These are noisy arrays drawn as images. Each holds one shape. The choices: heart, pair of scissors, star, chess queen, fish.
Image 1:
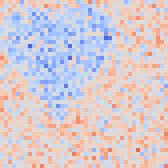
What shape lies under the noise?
heart
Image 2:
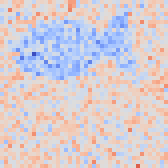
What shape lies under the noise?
fish
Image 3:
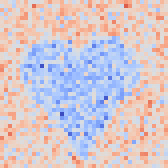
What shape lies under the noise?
heart
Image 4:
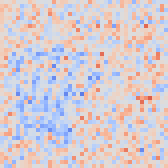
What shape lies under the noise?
chess queen
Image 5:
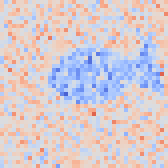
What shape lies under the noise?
fish
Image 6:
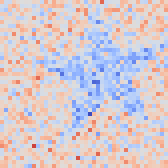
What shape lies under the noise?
star
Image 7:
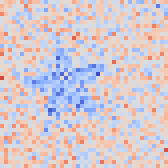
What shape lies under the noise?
star
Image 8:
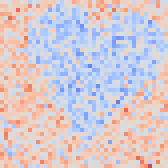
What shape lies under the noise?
heart
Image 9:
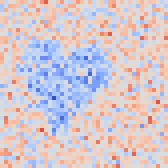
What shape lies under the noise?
heart
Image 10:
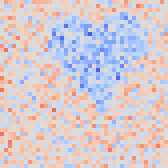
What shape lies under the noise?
heart
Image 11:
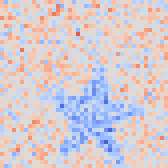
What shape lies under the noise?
star
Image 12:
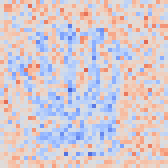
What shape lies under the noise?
chess queen
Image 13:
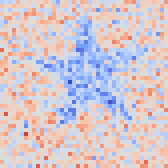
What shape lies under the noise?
star
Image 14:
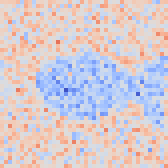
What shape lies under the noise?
fish
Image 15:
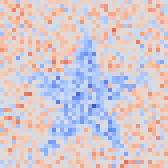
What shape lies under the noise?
star
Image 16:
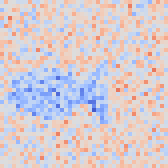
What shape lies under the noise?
fish
